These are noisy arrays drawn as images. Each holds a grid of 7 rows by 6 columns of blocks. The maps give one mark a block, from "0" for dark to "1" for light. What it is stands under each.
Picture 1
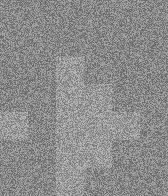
000000
000000
001000
001100
101110
001100
001000
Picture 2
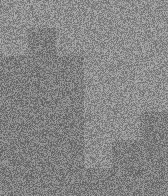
111111
101111
000111
000111
000110
000100
000000
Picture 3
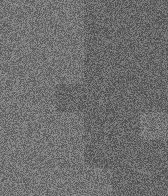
111000
111000
111000
110000
111001
111000
111100
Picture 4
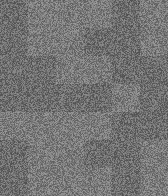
011101
011001
001100
000010
111100
011001
011101
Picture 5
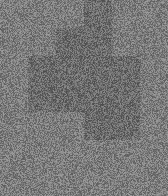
111011
110011
100001
100001
111001
111111
111111
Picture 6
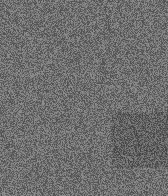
111111
111111
111111
111111
111100
111100
111111
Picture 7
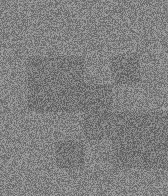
111111
111111
100101
100011
111000
110100
111111
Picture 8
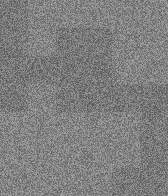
011111
010011
000011
010000
111110
111110
111100
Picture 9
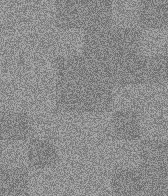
110010
111001
110000
110011
011101
101110
011100
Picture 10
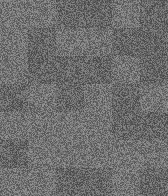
110010
101100
100010
010101
111100
011111
110010
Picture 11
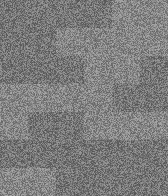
000011
001111
000110
111100
100111
000000
110000
